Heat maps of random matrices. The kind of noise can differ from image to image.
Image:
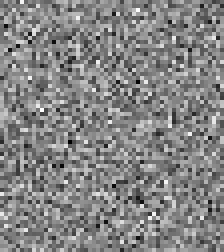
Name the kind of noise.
independent entries
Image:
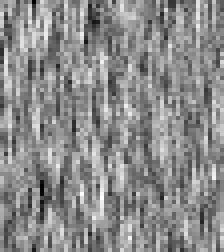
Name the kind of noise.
streaked along the columns
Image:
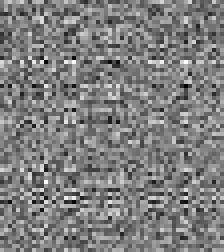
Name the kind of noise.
low rank plus noise
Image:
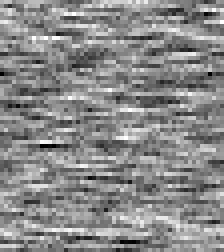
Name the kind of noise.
streaked along the rows
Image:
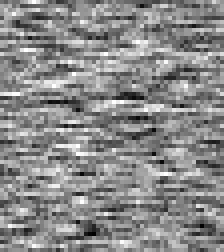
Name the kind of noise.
streaked along the rows
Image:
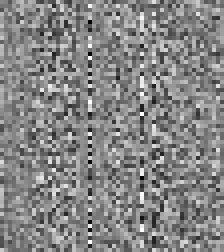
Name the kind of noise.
columns of uneven size
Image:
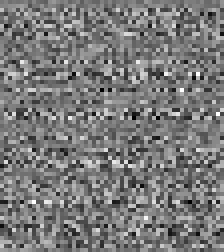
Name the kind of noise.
rows of uneven size
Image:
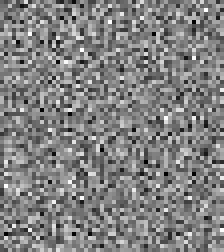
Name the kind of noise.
low rank plus noise
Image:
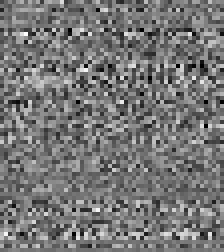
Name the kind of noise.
rows of uneven size
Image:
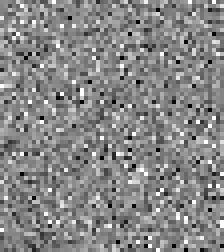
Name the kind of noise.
heavy tails
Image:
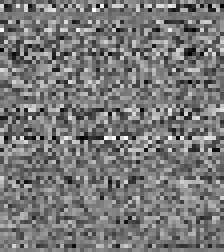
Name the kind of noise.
rows of uneven size
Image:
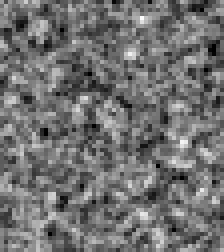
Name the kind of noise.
blotchy
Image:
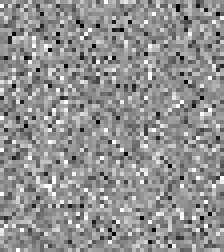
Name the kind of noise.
heavy tails
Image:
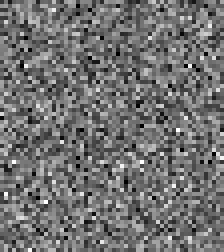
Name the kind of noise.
independent entries
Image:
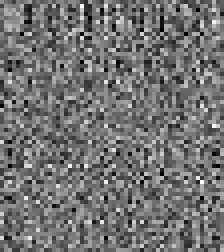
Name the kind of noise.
low rank plus noise
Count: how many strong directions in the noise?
one
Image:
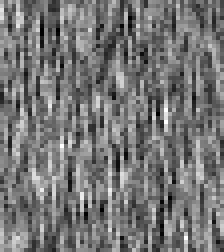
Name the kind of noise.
streaked along the columns
